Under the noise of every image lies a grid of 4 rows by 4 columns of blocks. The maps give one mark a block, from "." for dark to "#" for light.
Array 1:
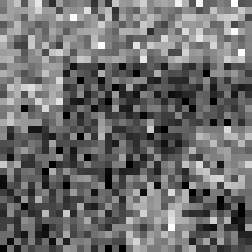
# # # #
# . . .
. . . #
. . # .
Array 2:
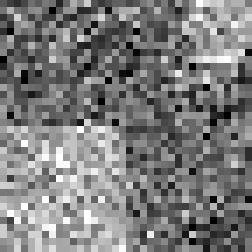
. . . #
. . . .
# # . .
# # . .
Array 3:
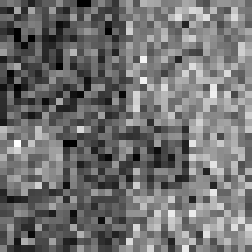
. . # #
. . # #
# . . #
. . # #
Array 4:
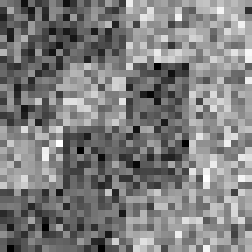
. . # #
. # . #
# . . #
. . # #
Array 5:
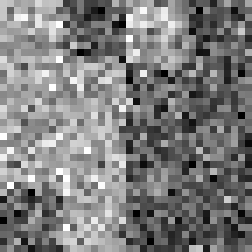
# . # .
# # . .
# # . .
. # . .
